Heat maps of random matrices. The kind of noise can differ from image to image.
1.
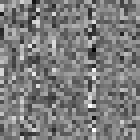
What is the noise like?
columns of uneven size
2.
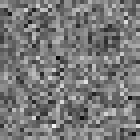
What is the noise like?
low rank plus noise
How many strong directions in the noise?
five to eight
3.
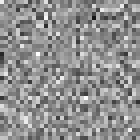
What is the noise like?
low rank plus noise
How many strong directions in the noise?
three or four
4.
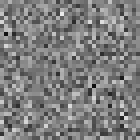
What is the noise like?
low rank plus noise
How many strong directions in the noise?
three or four
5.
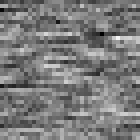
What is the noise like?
streaked along the rows
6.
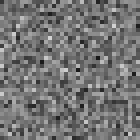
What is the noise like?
independent entries
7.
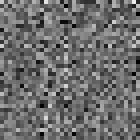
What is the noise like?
low rank plus noise
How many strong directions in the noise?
three or four
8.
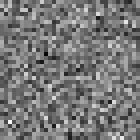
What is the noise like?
independent entries
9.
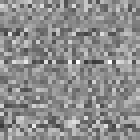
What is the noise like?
rows of uneven size
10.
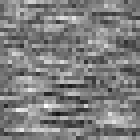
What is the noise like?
streaked along the rows
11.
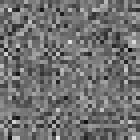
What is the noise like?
low rank plus noise
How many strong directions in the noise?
one
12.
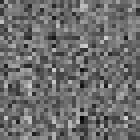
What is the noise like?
low rank plus noise
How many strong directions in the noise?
one
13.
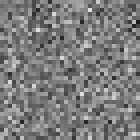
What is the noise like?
independent entries
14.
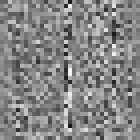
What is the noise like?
columns of uneven size
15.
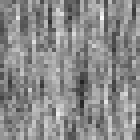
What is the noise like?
streaked along the columns
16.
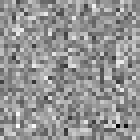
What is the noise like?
low rank plus noise
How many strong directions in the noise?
five to eight
